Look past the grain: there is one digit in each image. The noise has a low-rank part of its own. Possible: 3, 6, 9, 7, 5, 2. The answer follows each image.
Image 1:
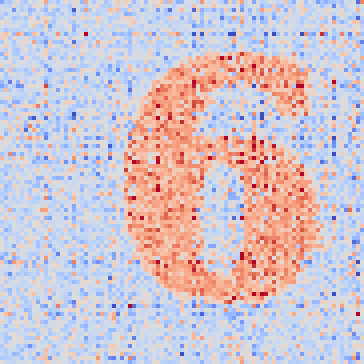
6
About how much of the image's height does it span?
two thirds
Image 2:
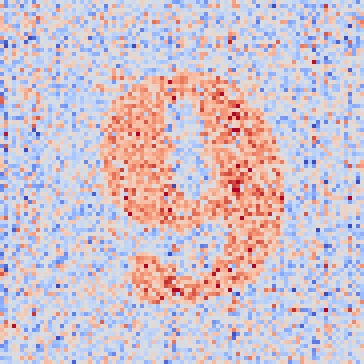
9
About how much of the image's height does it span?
two thirds
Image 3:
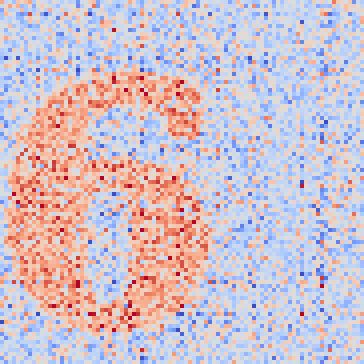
6
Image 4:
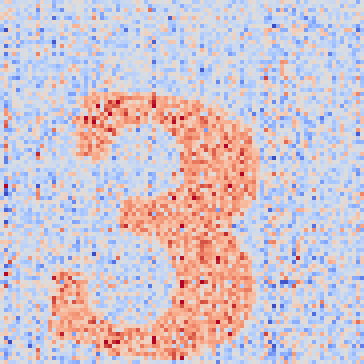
3
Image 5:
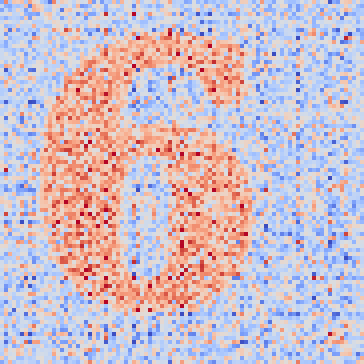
6
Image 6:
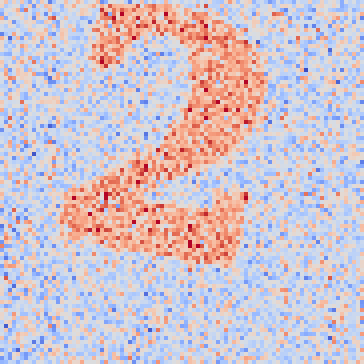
2
